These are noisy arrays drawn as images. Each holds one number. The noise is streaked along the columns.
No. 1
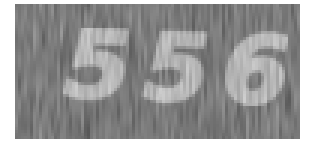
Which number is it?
556
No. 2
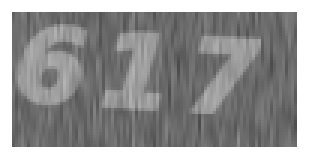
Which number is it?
617
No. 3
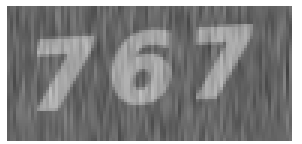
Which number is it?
767
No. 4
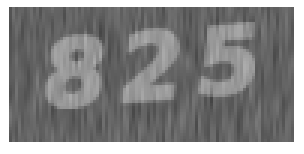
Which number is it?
825
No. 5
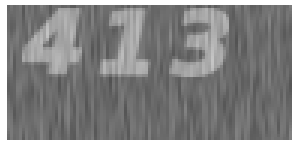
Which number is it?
413
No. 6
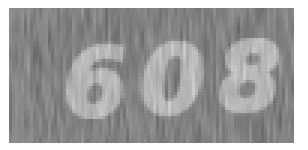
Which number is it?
608
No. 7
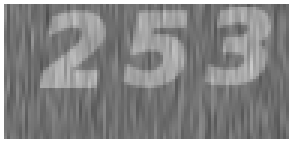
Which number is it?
253
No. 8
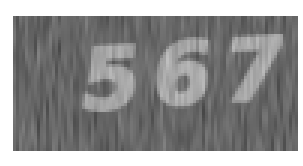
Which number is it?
567
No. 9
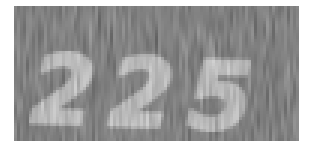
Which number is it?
225
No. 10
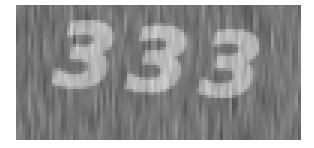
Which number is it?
333
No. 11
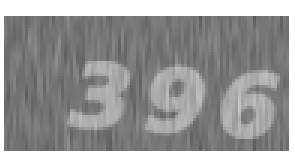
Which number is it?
396
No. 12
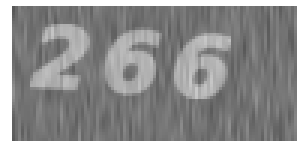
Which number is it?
266
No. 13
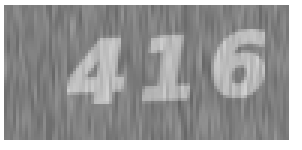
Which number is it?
416
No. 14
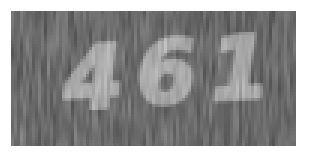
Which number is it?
461
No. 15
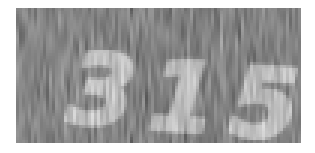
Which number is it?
315
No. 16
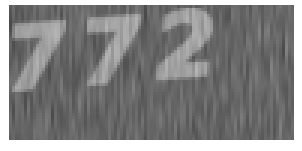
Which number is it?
772
